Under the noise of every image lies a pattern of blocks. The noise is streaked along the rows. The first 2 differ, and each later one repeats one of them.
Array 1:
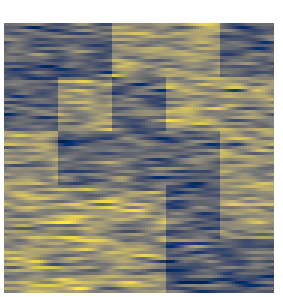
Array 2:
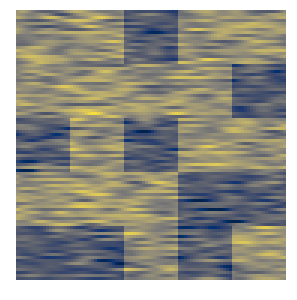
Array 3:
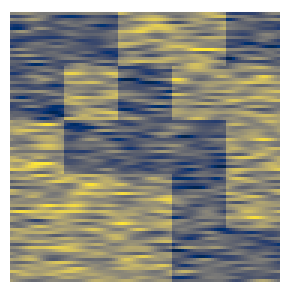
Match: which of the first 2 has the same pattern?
1
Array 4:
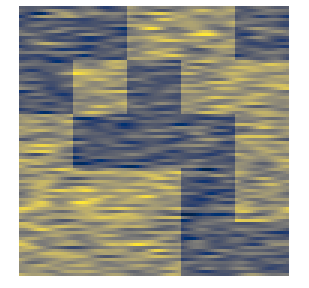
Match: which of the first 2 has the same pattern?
1
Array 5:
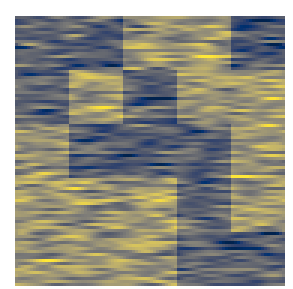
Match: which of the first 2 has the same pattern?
1
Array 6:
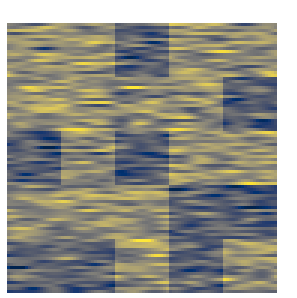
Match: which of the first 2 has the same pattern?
2
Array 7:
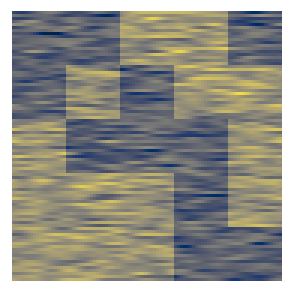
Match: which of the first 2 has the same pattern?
1
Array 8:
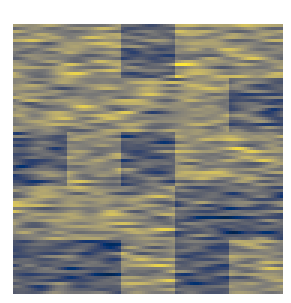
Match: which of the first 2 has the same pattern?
2
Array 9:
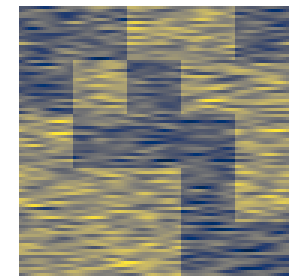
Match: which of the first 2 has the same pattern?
1
